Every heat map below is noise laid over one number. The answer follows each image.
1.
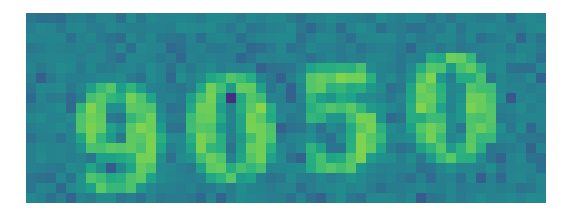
9050
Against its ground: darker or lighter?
lighter
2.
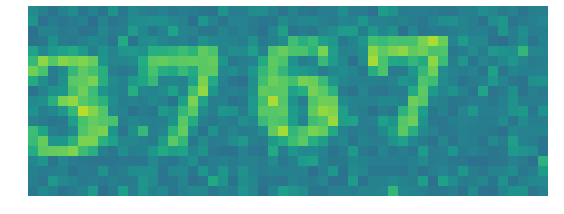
3767
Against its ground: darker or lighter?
lighter
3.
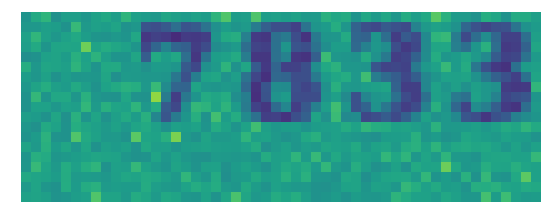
7833
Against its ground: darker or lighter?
darker
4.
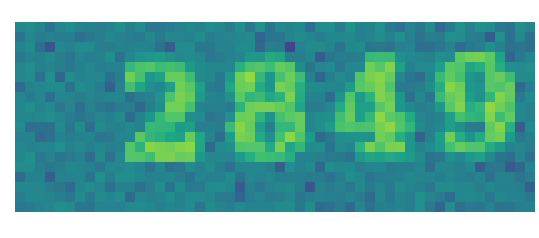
2849
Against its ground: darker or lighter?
lighter
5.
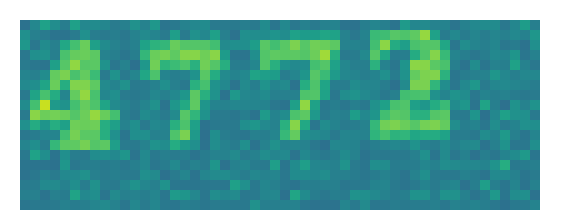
4772
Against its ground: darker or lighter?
lighter
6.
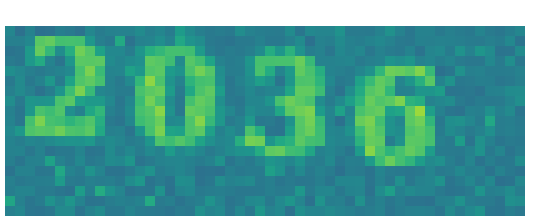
2036
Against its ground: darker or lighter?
lighter
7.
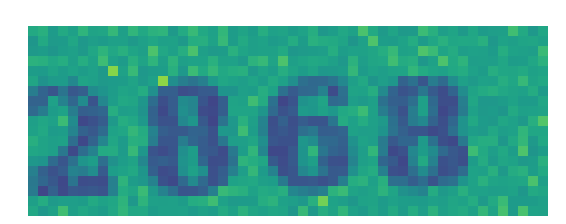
2868
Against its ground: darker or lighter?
darker
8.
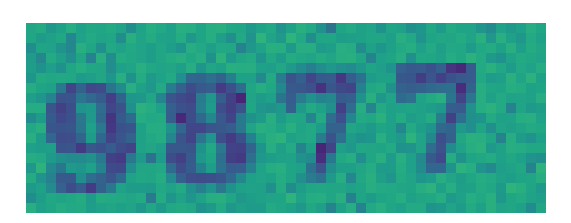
9877
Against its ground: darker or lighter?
darker
